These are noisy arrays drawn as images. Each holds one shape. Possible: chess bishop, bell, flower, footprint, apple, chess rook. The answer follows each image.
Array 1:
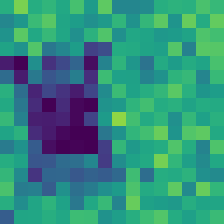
dark chess rook
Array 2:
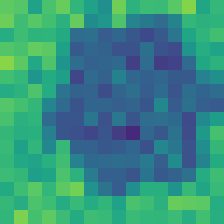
dark flower
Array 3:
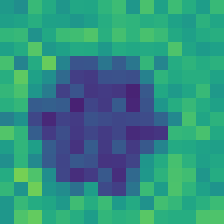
dark flower
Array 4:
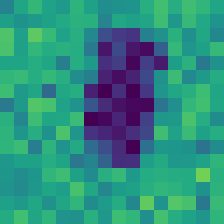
dark footprint
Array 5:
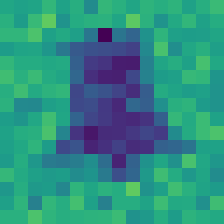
dark bell
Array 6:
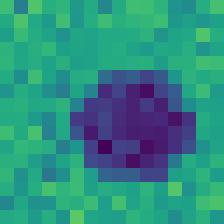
dark flower
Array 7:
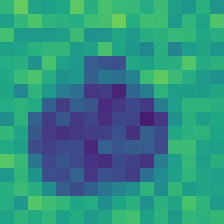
dark apple
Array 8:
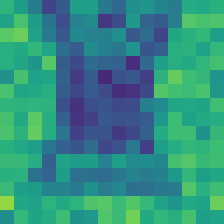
dark chess rook
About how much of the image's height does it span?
nearly all
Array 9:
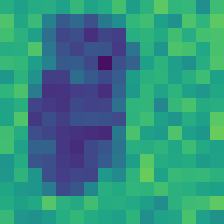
dark footprint
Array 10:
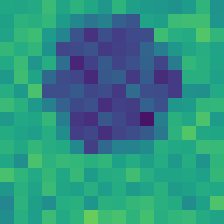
dark flower
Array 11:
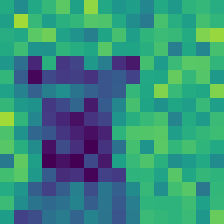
dark chess rook
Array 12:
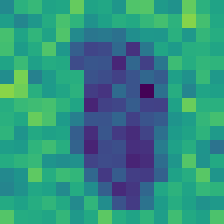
dark footprint
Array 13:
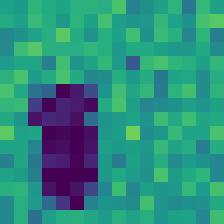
dark footprint
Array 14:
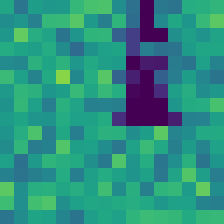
dark chess bishop
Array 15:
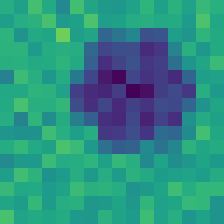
dark flower
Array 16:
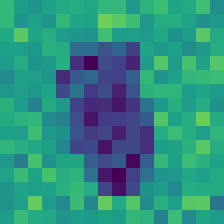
dark footprint
